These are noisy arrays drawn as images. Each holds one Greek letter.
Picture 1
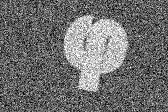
phi
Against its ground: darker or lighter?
lighter
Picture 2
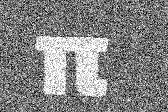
pi
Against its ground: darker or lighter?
lighter
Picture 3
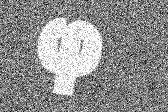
phi
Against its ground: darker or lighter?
lighter
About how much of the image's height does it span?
two thirds
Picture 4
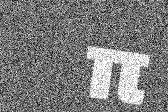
pi
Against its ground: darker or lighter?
lighter
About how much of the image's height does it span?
half
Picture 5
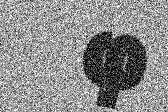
phi
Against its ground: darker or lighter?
darker
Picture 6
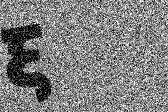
xi
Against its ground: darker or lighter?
darker
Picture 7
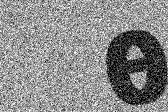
theta
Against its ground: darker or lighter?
darker
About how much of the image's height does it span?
two thirds
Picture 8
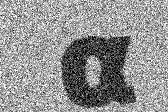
alpha
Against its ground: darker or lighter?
darker
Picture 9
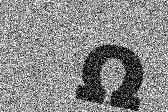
omega
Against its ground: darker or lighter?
darker
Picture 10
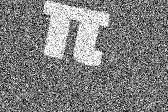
pi
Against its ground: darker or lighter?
lighter
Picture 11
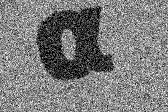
alpha
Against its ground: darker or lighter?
darker
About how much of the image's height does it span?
two thirds
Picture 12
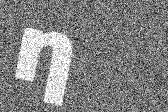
eta
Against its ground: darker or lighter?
lighter
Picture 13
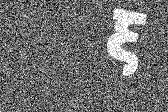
xi
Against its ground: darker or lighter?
lighter
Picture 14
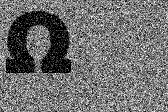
omega
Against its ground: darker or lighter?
darker
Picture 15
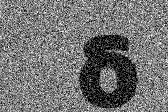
delta
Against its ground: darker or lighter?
darker
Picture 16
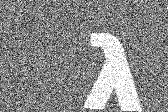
lambda
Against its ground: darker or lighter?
lighter
